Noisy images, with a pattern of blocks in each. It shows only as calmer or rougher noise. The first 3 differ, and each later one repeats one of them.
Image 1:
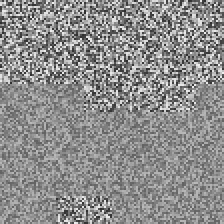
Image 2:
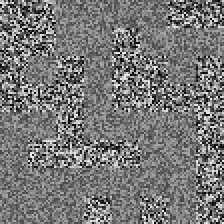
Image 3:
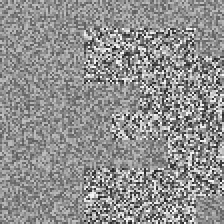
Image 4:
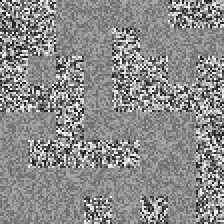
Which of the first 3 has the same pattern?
2
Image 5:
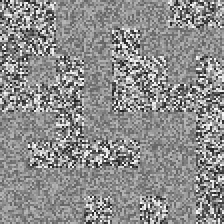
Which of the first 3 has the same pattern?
2
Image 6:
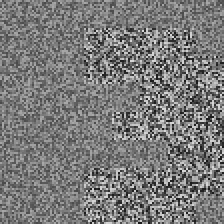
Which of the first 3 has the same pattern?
3
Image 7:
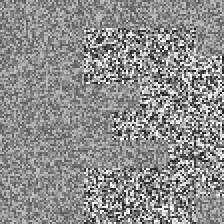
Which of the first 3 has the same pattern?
3
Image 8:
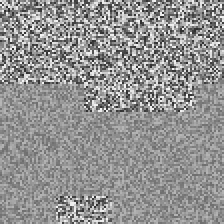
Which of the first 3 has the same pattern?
1
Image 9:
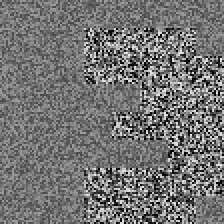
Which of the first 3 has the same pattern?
3
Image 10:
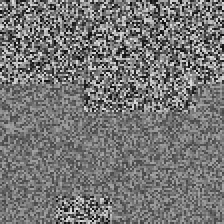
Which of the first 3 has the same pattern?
1
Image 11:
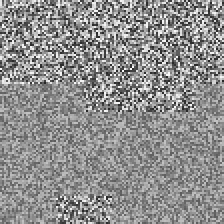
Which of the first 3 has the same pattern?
1
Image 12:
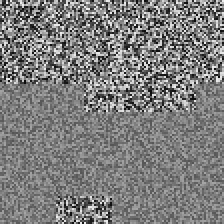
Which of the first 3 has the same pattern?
1
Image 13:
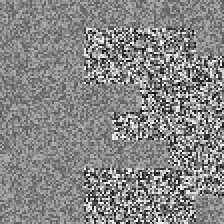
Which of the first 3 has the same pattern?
3
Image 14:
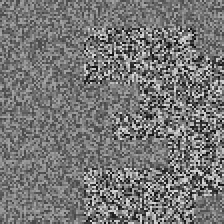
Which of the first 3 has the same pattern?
3
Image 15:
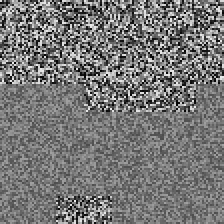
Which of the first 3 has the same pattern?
1
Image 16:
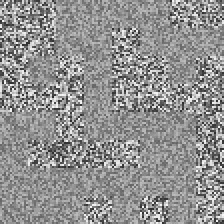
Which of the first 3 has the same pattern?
2
